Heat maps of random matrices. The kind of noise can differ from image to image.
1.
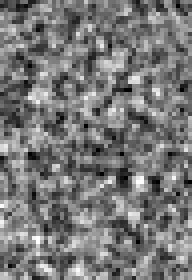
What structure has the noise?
blotchy
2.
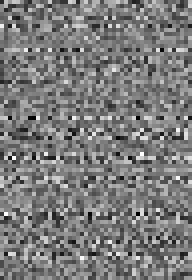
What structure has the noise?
rows of uneven size
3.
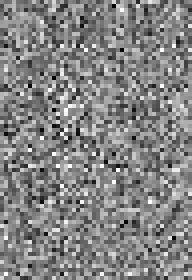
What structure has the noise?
low rank plus noise
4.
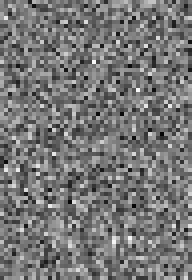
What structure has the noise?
independent entries
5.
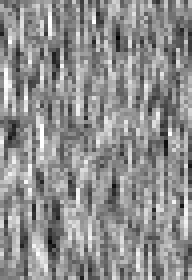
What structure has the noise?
streaked along the columns
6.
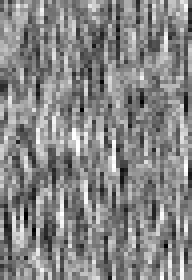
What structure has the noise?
streaked along the columns
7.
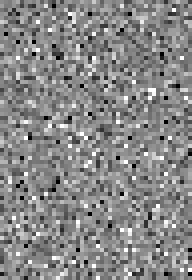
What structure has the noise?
heavy tails
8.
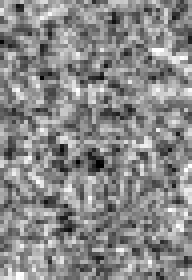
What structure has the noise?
blotchy
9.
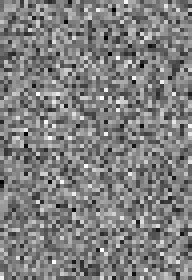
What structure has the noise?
independent entries
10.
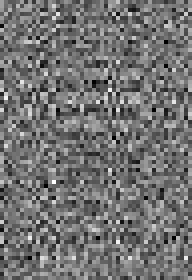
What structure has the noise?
low rank plus noise
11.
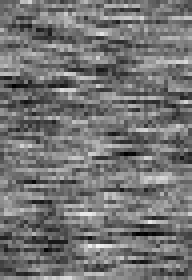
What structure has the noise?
streaked along the rows
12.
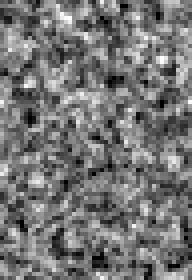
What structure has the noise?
blotchy
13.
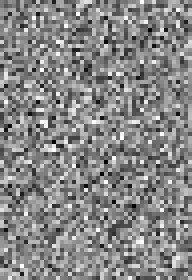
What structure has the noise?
independent entries
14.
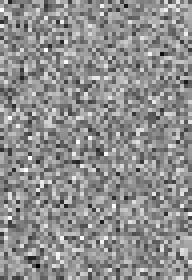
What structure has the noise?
independent entries
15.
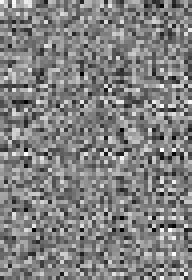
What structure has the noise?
low rank plus noise
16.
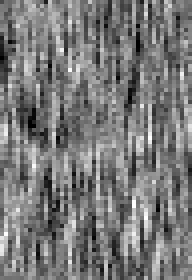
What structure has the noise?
streaked along the columns
